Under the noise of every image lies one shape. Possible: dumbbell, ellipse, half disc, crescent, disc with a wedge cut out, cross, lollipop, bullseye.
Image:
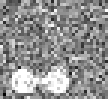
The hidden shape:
dumbbell
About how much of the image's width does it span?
half
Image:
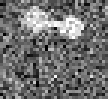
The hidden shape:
dumbbell
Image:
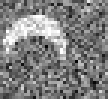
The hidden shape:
crescent
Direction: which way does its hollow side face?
down
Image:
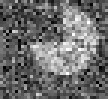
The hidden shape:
disc with a wedge cut out
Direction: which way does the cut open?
up and left
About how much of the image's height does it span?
two thirds
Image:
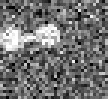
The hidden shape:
dumbbell
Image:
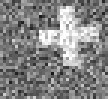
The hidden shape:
cross
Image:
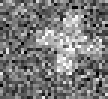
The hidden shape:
cross
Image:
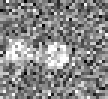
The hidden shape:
dumbbell
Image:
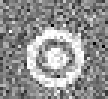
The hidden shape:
bullseye
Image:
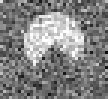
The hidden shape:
disc with a wedge cut out
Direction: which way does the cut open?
down
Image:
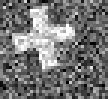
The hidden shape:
cross
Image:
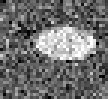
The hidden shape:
ellipse
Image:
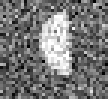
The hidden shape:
half disc
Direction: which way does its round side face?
left
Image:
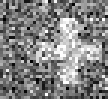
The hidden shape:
cross
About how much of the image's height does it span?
two thirds
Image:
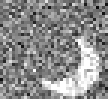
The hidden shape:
crescent
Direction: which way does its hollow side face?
up and left
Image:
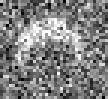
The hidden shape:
crescent
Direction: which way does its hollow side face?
down
